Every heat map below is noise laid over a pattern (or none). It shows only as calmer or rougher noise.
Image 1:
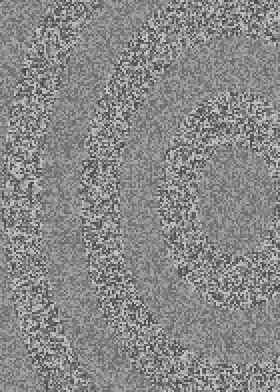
rings round one point
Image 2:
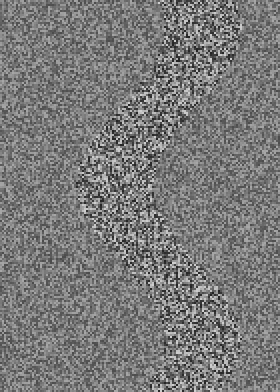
a wavy band
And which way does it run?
top to bottom
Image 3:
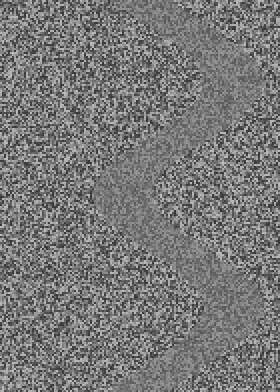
a wavy band
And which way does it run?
top to bottom
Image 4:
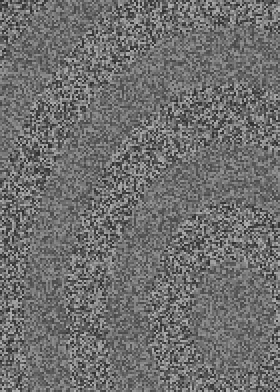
rings round one point
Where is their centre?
bottom right
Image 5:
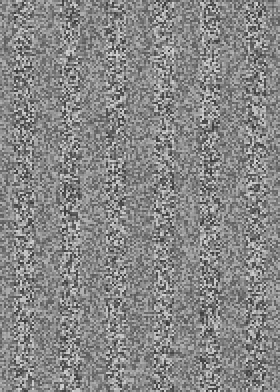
vertical stripes
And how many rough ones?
6
